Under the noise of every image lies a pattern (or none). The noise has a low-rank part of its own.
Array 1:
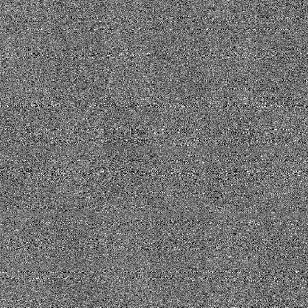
a checkerboard
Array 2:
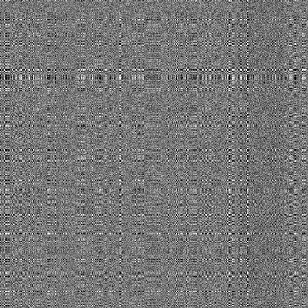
one band of columns
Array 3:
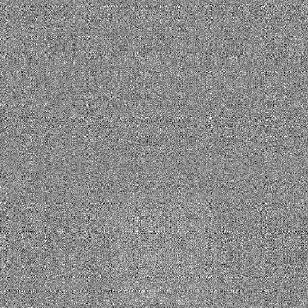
one block
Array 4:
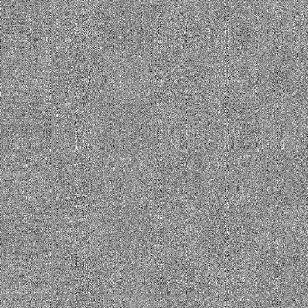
a checkerboard
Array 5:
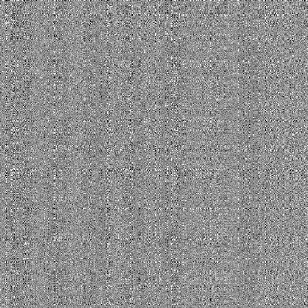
bands of columns
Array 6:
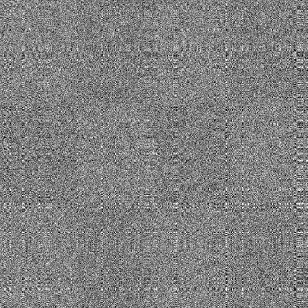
a checkerboard
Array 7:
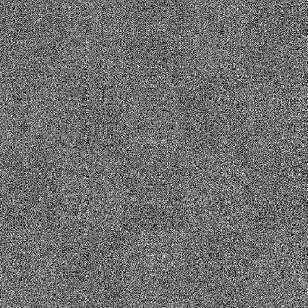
a checkerboard
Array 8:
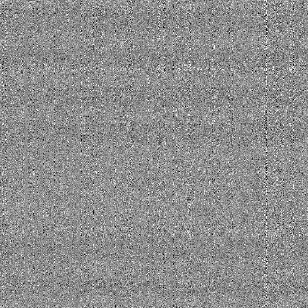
bands of rows
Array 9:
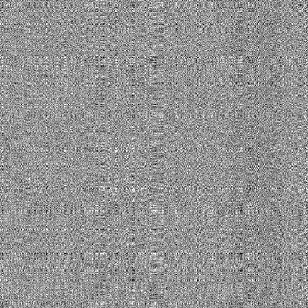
one band of columns
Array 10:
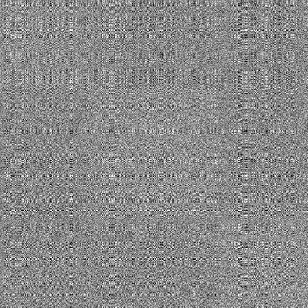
blocks along the diagonal
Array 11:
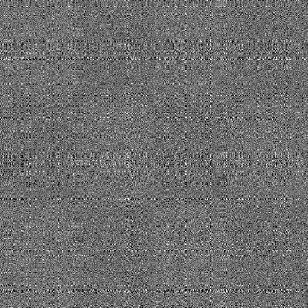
a checkerboard
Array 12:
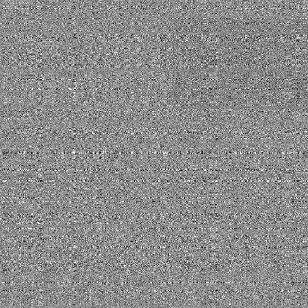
one block
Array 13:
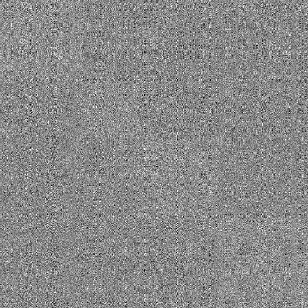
blocks along the diagonal
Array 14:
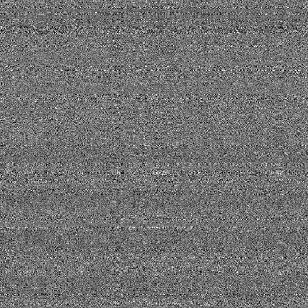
bands of rows
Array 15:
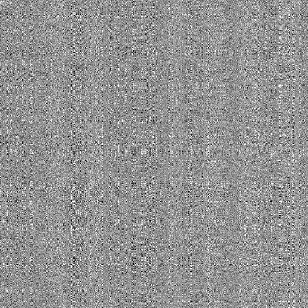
bands of columns
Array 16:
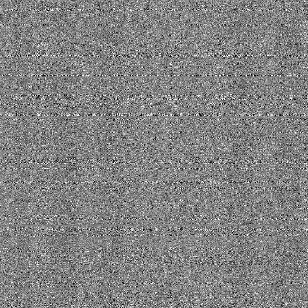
bands of columns
